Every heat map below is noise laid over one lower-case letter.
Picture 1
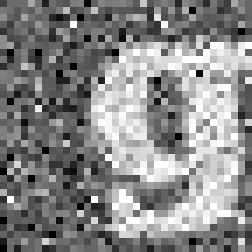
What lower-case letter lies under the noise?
g
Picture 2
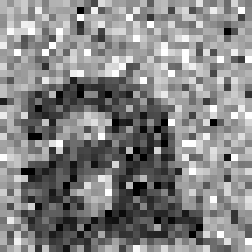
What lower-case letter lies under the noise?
a
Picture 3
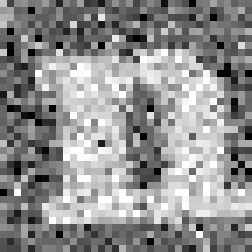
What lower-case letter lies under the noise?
n
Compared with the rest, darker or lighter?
lighter
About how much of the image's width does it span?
nearly all
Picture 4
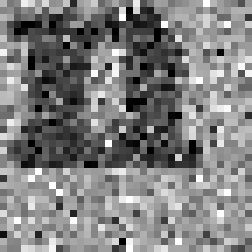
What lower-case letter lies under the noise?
n
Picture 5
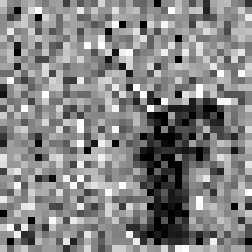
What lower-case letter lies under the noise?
f
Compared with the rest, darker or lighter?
darker
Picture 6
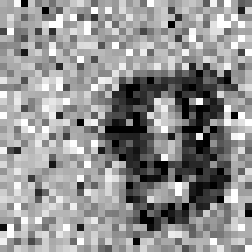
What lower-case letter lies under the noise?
g
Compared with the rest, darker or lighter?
darker
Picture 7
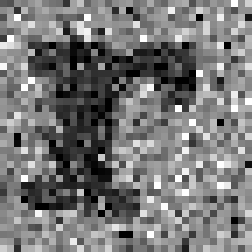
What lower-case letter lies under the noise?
r
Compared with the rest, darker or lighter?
darker
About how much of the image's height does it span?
two thirds
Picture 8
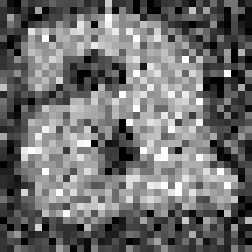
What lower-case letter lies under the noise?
a
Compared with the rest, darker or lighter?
lighter
